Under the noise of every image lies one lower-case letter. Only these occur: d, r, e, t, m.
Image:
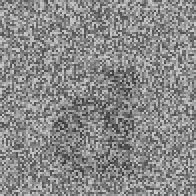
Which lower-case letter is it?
d
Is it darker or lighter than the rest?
darker
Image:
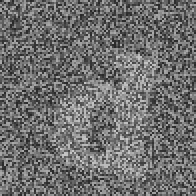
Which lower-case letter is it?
d
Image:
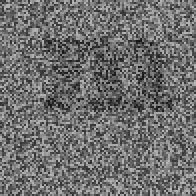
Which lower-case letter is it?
m
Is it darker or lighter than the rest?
darker
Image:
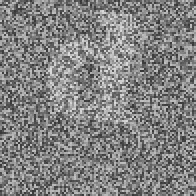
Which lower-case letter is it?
d
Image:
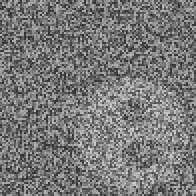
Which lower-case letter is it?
e
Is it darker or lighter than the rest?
lighter
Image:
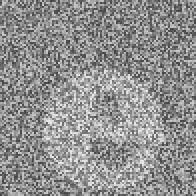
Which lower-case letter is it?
e
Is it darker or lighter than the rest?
lighter
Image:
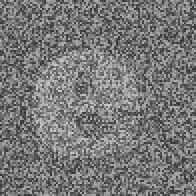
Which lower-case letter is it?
e
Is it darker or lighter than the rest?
lighter
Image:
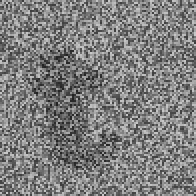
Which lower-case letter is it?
t
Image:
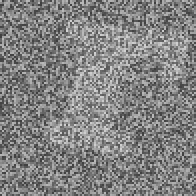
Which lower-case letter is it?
r
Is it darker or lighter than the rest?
lighter
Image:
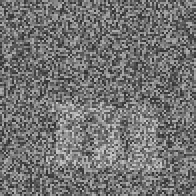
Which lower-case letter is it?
m
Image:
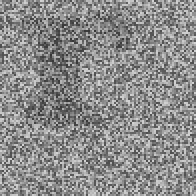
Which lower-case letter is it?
r
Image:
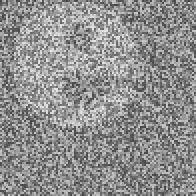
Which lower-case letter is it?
e
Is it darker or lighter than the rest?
lighter
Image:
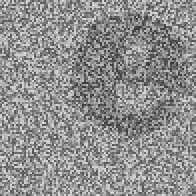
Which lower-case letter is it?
e
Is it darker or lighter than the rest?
darker
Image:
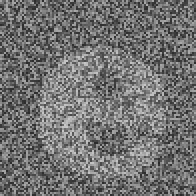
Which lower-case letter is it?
e
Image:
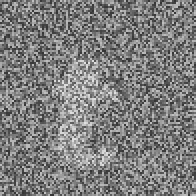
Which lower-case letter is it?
t
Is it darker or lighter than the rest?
lighter
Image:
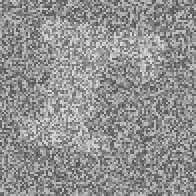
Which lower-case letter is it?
r
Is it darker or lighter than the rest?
lighter
